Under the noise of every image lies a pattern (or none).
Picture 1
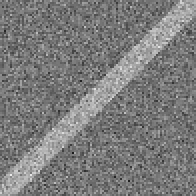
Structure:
a diagonal band
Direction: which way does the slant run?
bottom left to top right
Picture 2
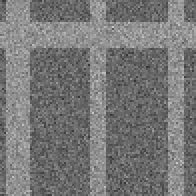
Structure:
bands of rows crossing bands of columns
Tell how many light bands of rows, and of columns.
1 and 3
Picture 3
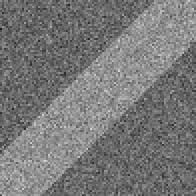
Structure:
a diagonal band
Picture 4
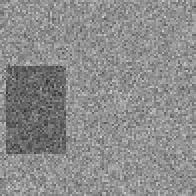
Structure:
one block
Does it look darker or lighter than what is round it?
darker
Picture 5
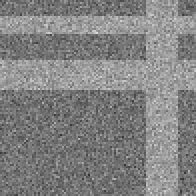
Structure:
bands of rows crossing bands of columns
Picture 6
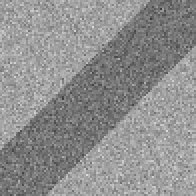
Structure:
a diagonal band
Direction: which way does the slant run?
bottom left to top right
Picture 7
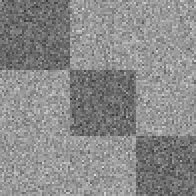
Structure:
blocks along the diagonal
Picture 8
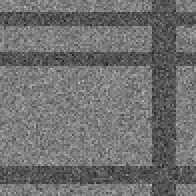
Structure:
bands of rows crossing bands of columns
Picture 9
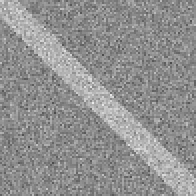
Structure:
a diagonal band
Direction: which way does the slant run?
top left to bottom right
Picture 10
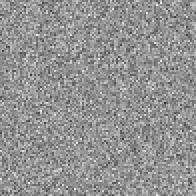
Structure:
only noise
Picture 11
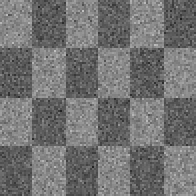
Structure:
a checkerboard
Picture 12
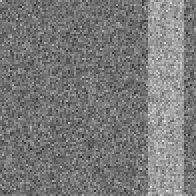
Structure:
one band of columns
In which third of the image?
right
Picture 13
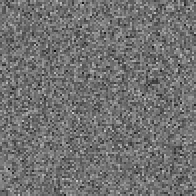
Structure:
only noise
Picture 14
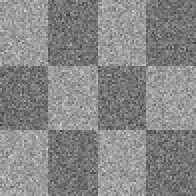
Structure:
a checkerboard
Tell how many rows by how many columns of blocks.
3 by 4
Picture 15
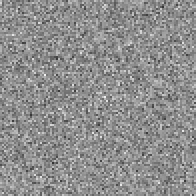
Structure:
only noise
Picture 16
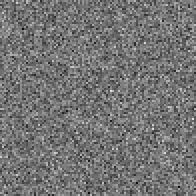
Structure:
only noise
